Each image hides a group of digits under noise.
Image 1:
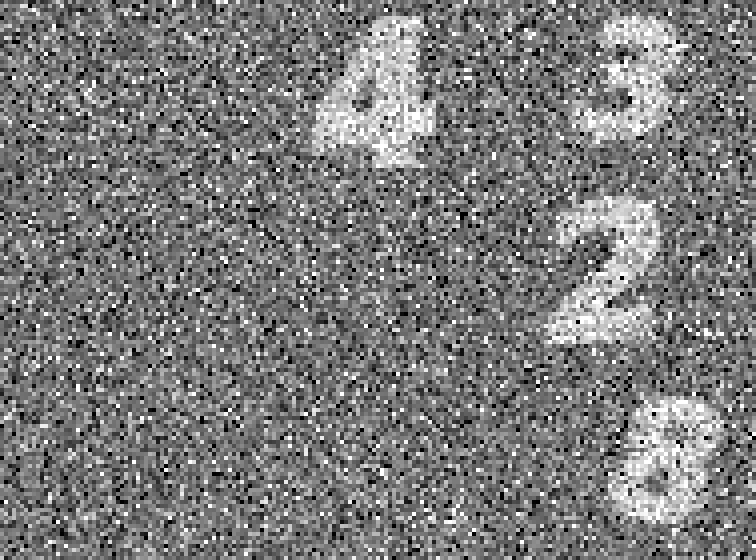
top middle: 4; top right: 3; middle right: 2; bottom right: 8
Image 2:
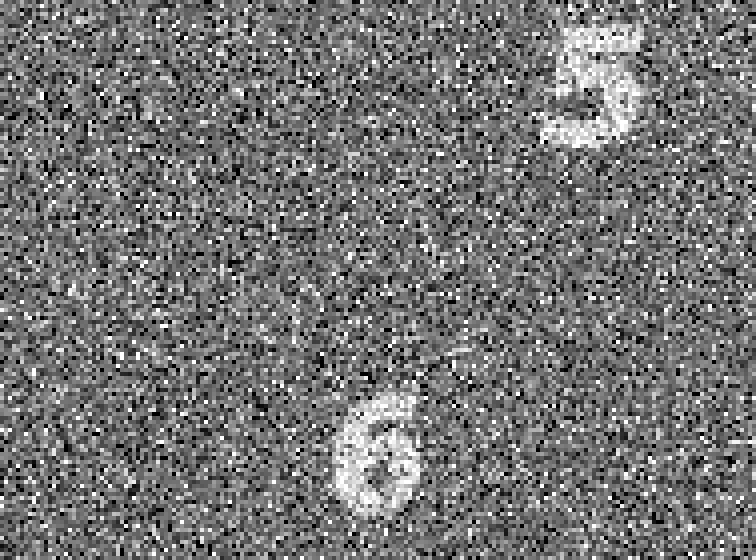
top right: 5; bottom middle: 6
